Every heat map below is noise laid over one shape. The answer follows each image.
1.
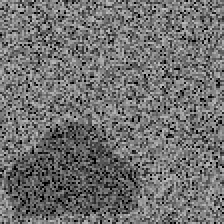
dark cloud
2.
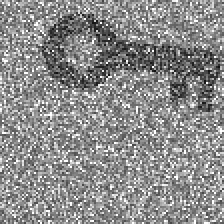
dark key
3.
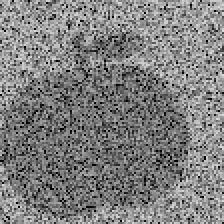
dark apple
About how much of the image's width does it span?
nearly all
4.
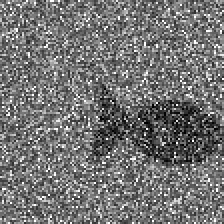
dark fish
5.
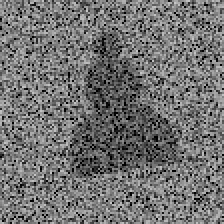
dark chess pawn
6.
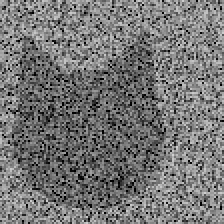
dark cat's head
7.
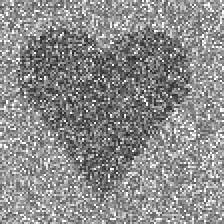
dark heart
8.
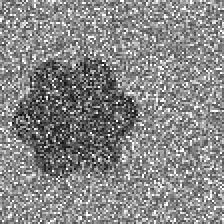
dark flower
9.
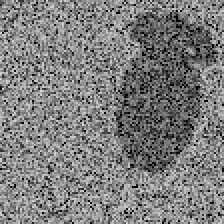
dark footprint
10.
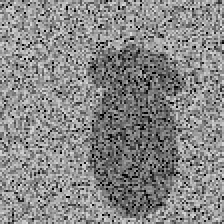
dark footprint
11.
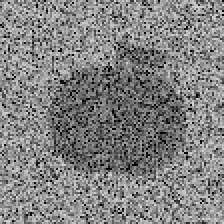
dark apple
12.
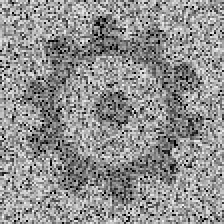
dark gear
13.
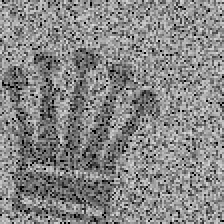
dark chess queen
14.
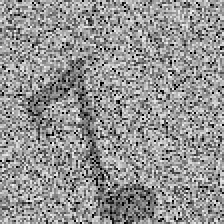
dark musical note
